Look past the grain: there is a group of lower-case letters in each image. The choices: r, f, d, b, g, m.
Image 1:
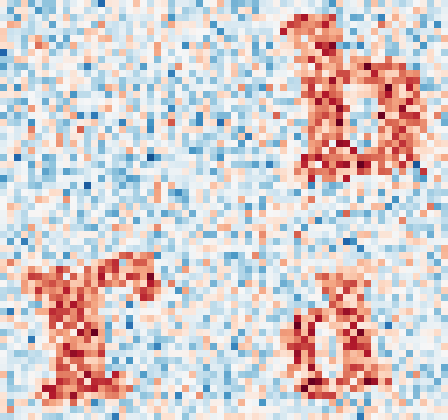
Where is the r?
bottom left
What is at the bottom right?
d
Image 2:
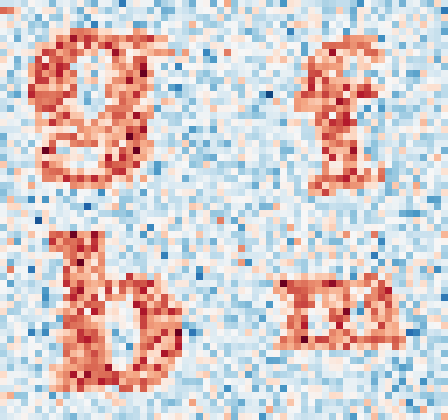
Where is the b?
bottom left
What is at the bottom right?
m
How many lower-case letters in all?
4
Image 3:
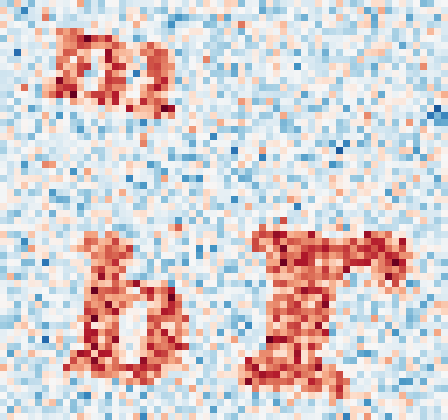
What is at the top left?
m
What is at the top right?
nothing
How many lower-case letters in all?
3
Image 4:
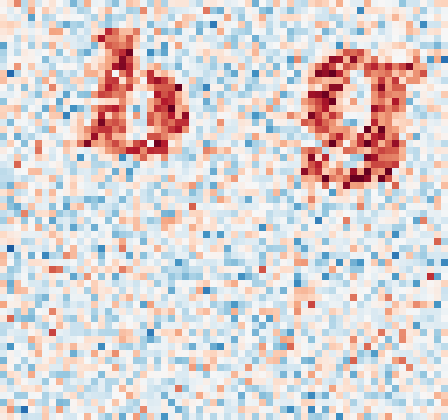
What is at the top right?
g
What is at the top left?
b
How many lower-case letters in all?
2
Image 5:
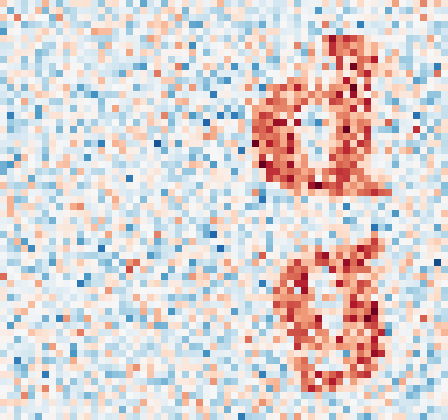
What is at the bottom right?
g
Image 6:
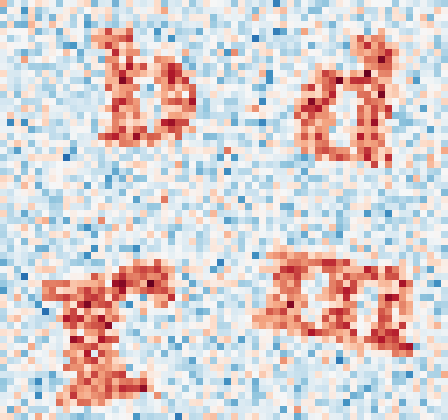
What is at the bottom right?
m
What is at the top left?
b
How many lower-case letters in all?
4
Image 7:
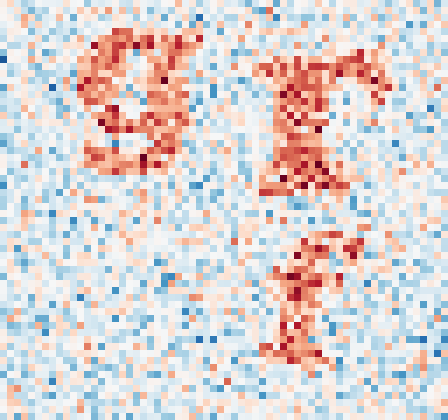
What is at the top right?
r
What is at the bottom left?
nothing
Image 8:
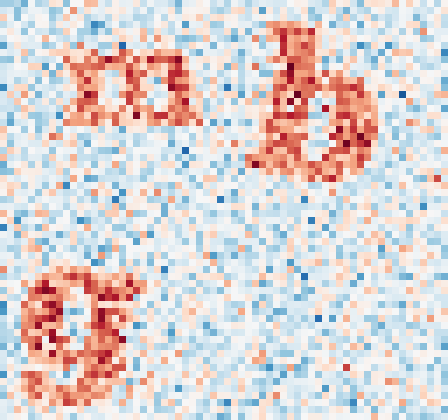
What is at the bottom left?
g
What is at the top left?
m
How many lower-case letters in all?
3
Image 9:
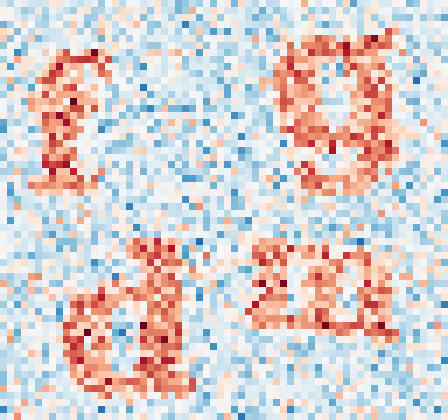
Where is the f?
top left
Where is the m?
bottom right
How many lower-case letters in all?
4
